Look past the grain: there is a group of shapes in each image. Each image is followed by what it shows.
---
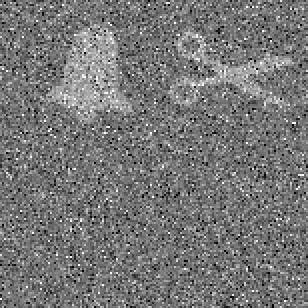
top left: bell; top right: pair of scissors
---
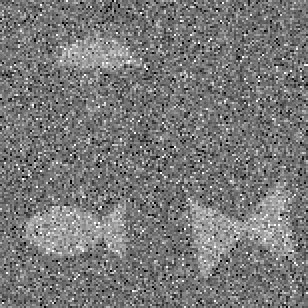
top left: umbrella; bottom left: fish; bottom right: bow tie
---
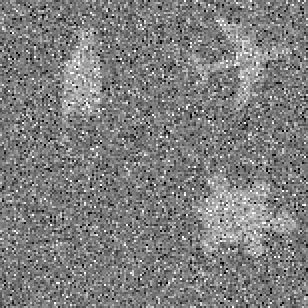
top left: bottle; top right: airplane; bottom right: turtle
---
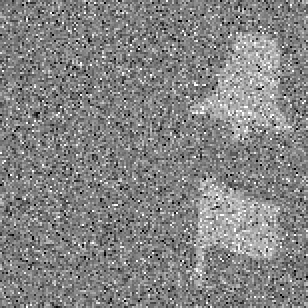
top right: bell; bottom right: flag
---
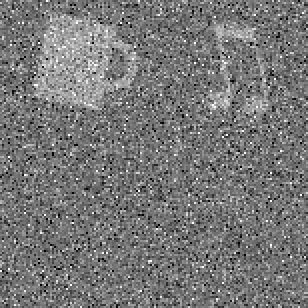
top left: cup; top right: pair of musical notes
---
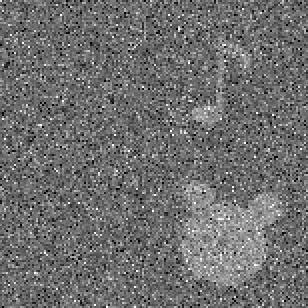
top right: musical note; bottom right: bear's head
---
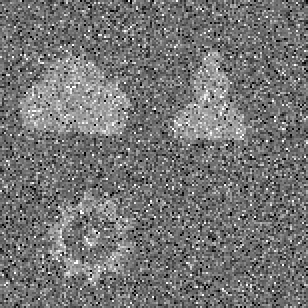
top left: cloud; top right: chess pawn; bottom left: gear
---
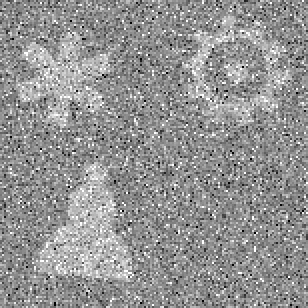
top left: asterisk; top right: gear; bottom left: chess pawn
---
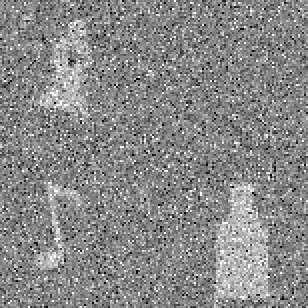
top left: chess bishop; bottom left: musical note; bottom right: bottle
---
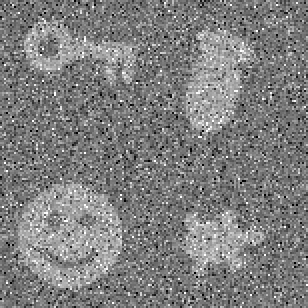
top left: key; top right: footprint; bottom left: smiling face; bottom right: turtle
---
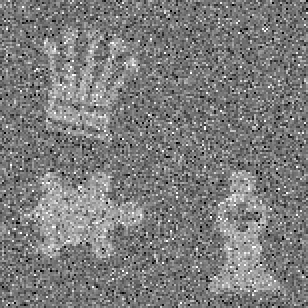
top left: chess queen; bottom left: turtle; bottom right: chess bishop
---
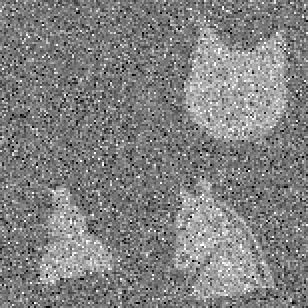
top right: cat's head; bottom left: chess pawn; bottom right: chess knight
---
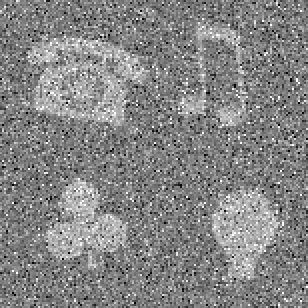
top left: telephone; top right: pair of musical notes; bottom left: club; bottom right: light bulb
